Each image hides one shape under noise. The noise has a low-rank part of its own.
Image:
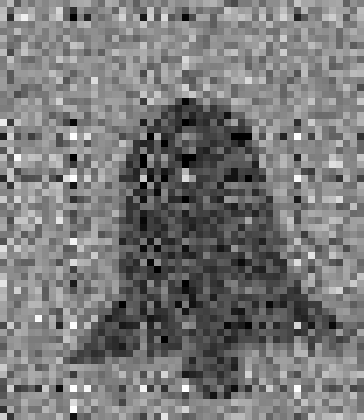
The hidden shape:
bell
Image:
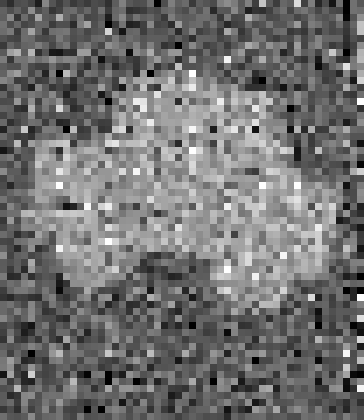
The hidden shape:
car
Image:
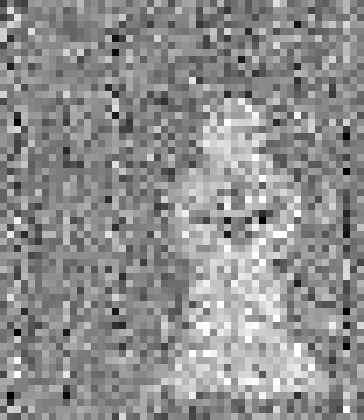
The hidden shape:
chess bishop
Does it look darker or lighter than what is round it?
lighter
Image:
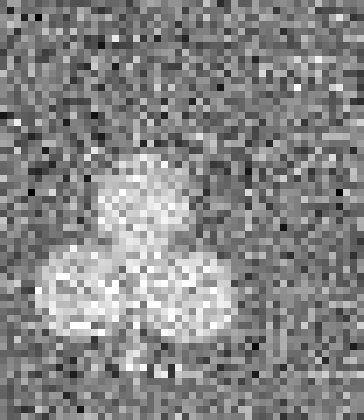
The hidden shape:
club
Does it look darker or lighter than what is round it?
lighter
